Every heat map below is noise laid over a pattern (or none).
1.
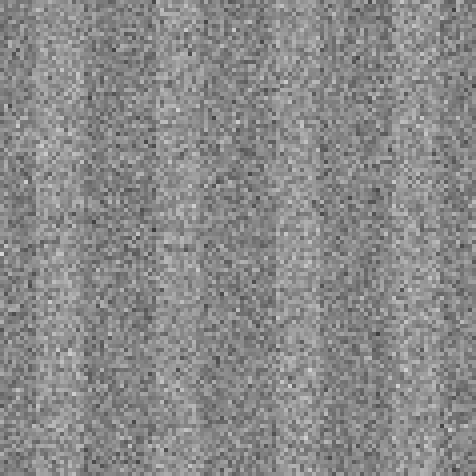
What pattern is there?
vertical stripes
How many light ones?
4
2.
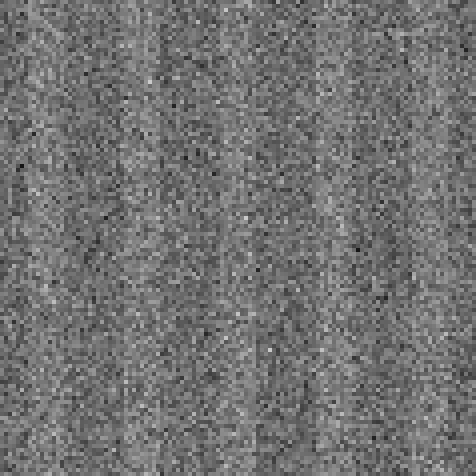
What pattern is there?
vertical stripes
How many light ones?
5
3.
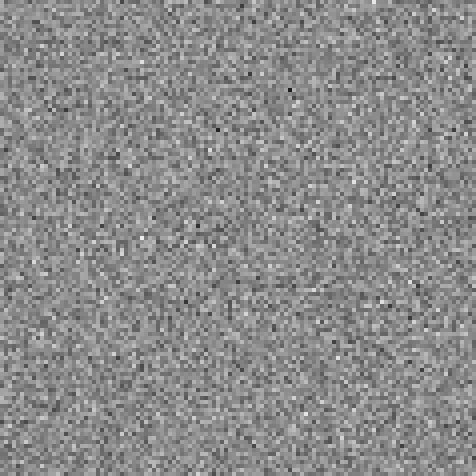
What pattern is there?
only noise
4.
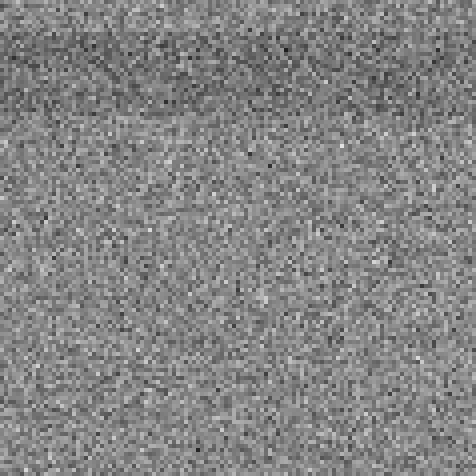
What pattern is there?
one horizontal stripe
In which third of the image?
top
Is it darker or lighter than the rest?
darker
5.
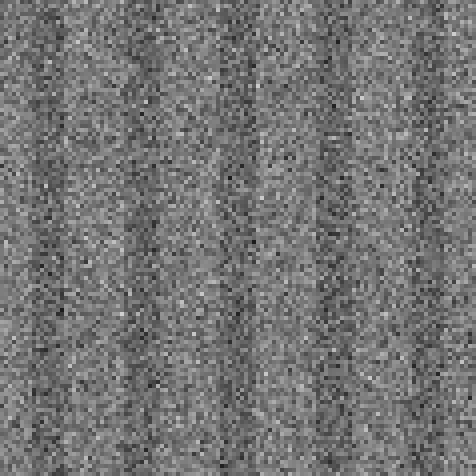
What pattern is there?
vertical stripes
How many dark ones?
5
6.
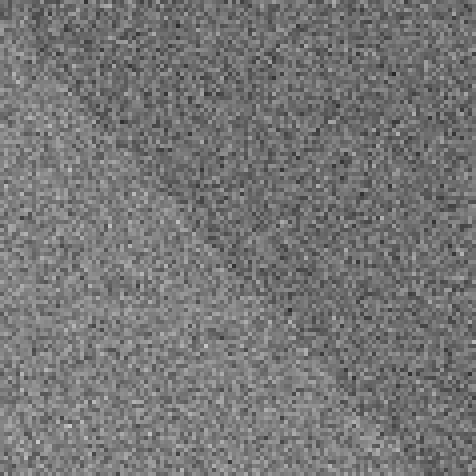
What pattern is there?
a sharp edge
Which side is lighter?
bottom left
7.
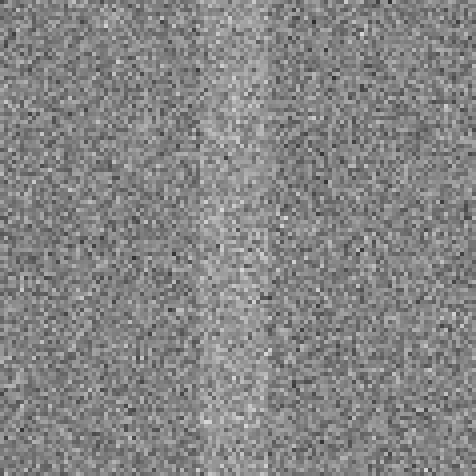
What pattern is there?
one vertical stripe
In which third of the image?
middle
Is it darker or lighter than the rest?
lighter
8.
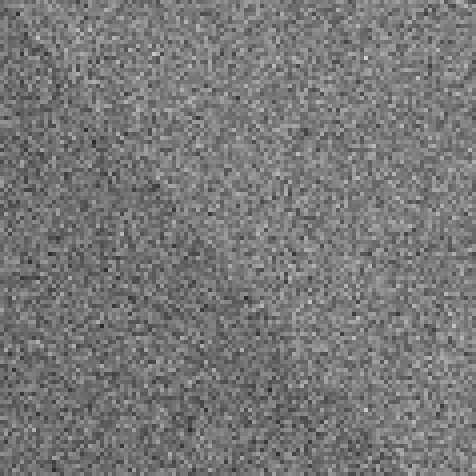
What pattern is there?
a sharp edge
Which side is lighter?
top right
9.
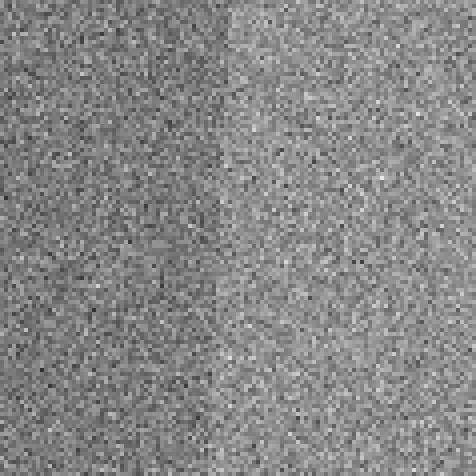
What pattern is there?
a sharp edge
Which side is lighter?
right
